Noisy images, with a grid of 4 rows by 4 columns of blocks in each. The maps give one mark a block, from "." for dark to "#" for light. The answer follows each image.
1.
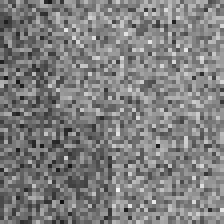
.###
.###
..##
..##
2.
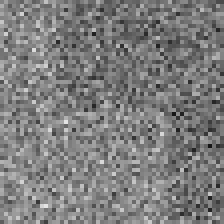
#...
#...
###.
###.
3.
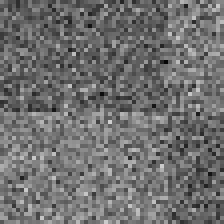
...#
...#
###.
###.
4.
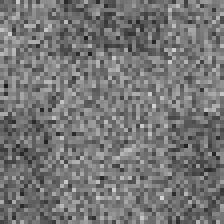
#..#
####
.##.
.##.
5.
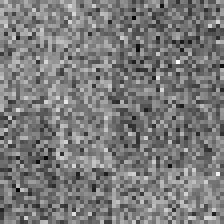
##..
##..
.#..
..##
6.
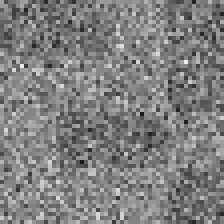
..#.
###.
#..#
###.
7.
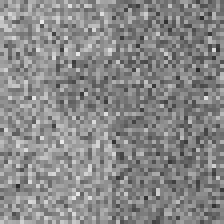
##..
#...
##..
##..
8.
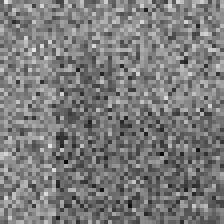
####
#.##
#...
#...
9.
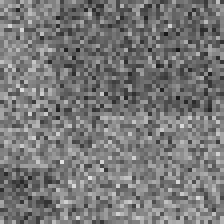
#...
#...
####
.###
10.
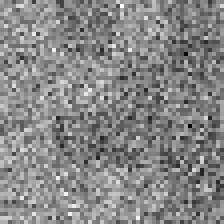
#.#.
##..
#...
###.
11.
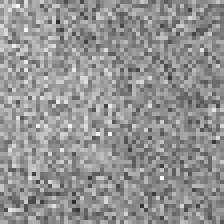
#...
##..
##..
....
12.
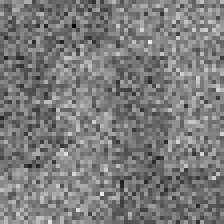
..##
.#.#
.#.#
##..
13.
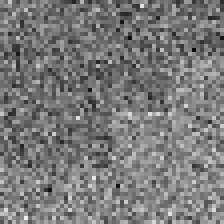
....
...#
..##
####
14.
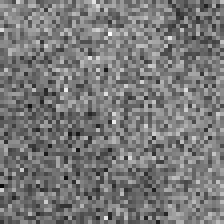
###.
.###
..##
...#
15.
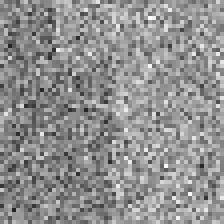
.###
..##
..##
..##
